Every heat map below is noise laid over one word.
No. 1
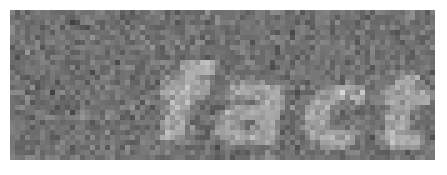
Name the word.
fact
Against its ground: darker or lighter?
lighter
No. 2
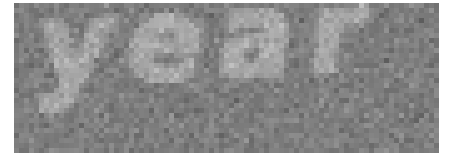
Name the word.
year
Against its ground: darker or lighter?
lighter
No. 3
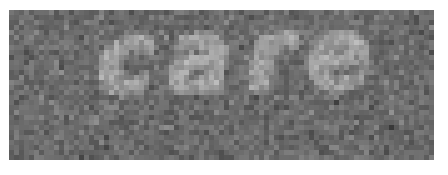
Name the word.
care
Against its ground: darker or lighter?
lighter
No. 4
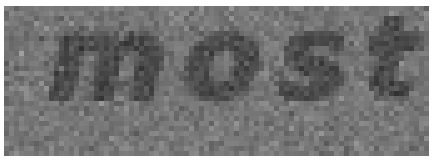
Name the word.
most
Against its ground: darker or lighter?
darker
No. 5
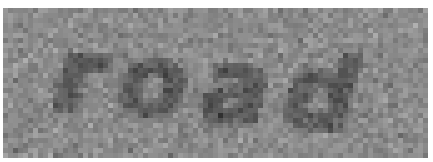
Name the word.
road
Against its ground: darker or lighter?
darker
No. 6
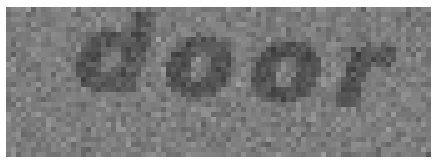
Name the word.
door
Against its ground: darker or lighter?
darker
